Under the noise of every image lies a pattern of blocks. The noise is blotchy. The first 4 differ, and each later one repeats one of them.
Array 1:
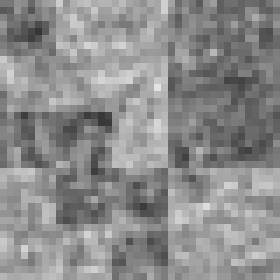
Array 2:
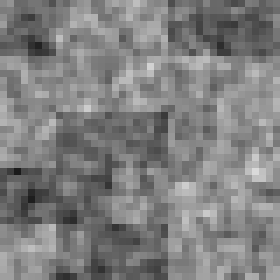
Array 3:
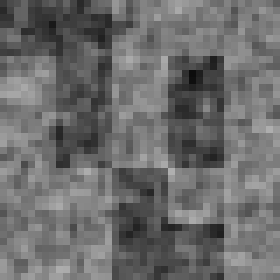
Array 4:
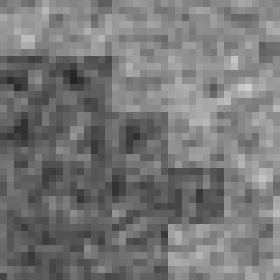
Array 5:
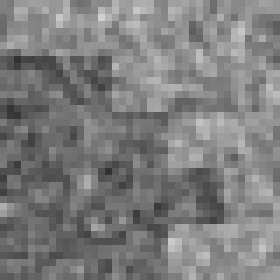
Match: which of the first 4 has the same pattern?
4
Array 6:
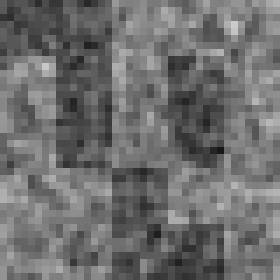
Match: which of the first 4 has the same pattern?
3
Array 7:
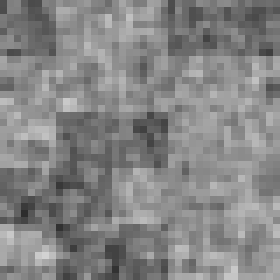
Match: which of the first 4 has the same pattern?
2
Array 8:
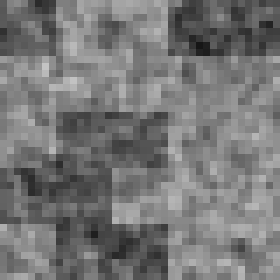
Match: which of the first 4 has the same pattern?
2
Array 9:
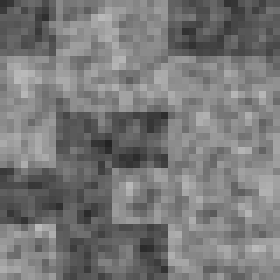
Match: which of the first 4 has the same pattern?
2
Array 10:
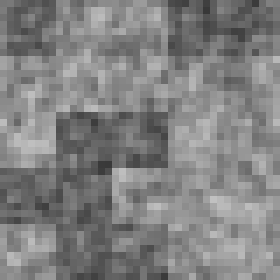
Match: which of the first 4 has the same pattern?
2
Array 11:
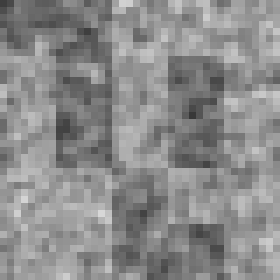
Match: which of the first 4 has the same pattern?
3
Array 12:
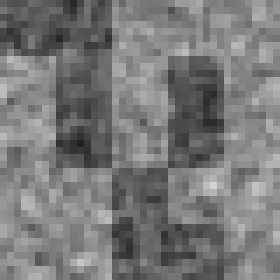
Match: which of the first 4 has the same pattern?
3
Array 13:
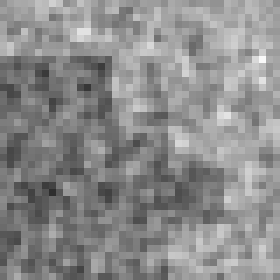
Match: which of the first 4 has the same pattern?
4
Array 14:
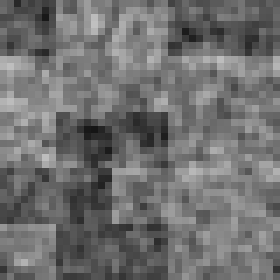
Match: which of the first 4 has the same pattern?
2
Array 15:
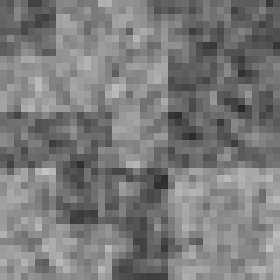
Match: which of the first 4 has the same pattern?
1
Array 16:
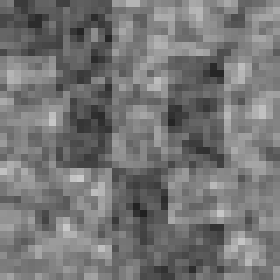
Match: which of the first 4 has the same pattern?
3
